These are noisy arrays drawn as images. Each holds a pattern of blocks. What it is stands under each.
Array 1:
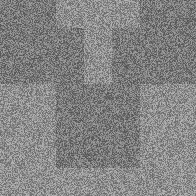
left and right mirror each other
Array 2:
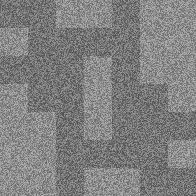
the same after a half turn
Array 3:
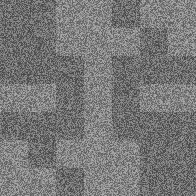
the same after a half turn
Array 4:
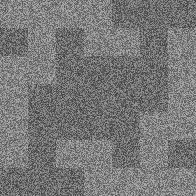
the same after a half turn
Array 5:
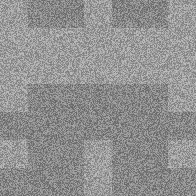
left and right mirror each other
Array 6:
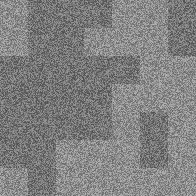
no symmetry
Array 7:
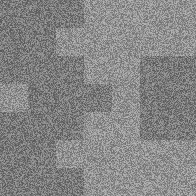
top and bottom mirror each other
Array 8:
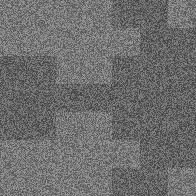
top and bottom mirror each other
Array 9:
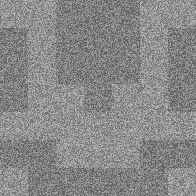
left and right mirror each other
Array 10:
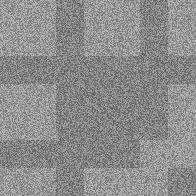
mirrored about the diagonal from the top left
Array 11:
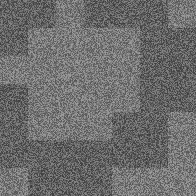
mirrored about the diagonal from the top left
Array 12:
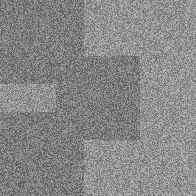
top and bottom mirror each other
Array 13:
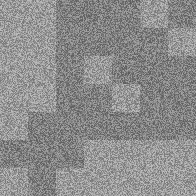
mirrored about the diagonal from the bottom left
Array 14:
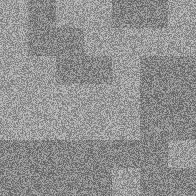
no symmetry
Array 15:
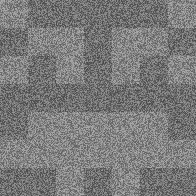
left and right mirror each other
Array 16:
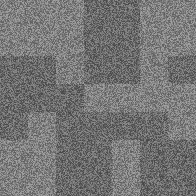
no symmetry
